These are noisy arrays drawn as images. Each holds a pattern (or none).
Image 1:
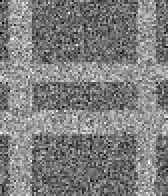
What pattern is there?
bands of rows crossing bands of columns
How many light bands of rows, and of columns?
2 and 2
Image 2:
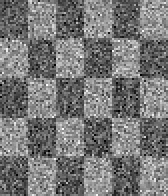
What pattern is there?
a checkerboard
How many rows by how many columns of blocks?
5 by 6
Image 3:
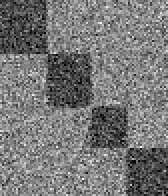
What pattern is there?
blocks along the diagonal
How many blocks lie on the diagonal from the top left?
4
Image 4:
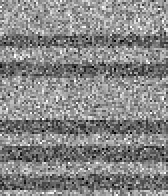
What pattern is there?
bands of rows
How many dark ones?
5
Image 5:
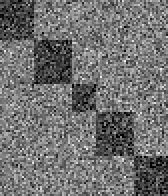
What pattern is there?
blocks along the diagonal
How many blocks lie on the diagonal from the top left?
5
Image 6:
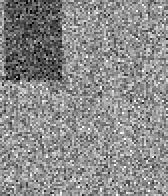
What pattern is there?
one block
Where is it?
top left
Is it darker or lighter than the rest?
darker
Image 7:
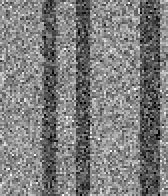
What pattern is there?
bands of columns
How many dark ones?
3
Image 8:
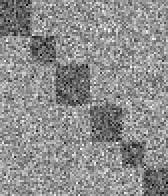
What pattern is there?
blocks along the diagonal
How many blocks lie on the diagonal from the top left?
6
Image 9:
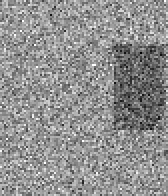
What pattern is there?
one block
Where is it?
middle right
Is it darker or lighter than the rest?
darker
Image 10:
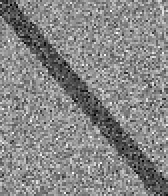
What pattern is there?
a diagonal band
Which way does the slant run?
top left to bottom right
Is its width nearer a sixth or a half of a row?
a sixth
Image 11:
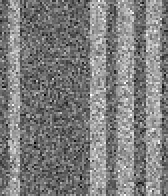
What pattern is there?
bands of columns
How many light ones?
4
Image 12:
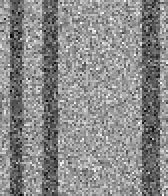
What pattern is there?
bands of columns
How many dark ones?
3
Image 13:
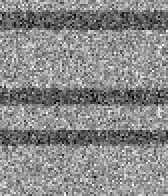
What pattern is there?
bands of rows
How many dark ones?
3
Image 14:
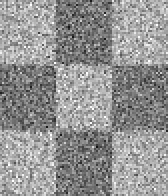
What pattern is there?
a checkerboard
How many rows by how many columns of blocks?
3 by 3
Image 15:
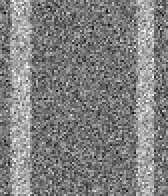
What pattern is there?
bands of columns
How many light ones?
2
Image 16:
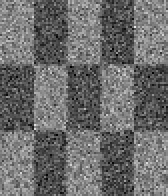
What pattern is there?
a checkerboard
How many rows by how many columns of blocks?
3 by 5
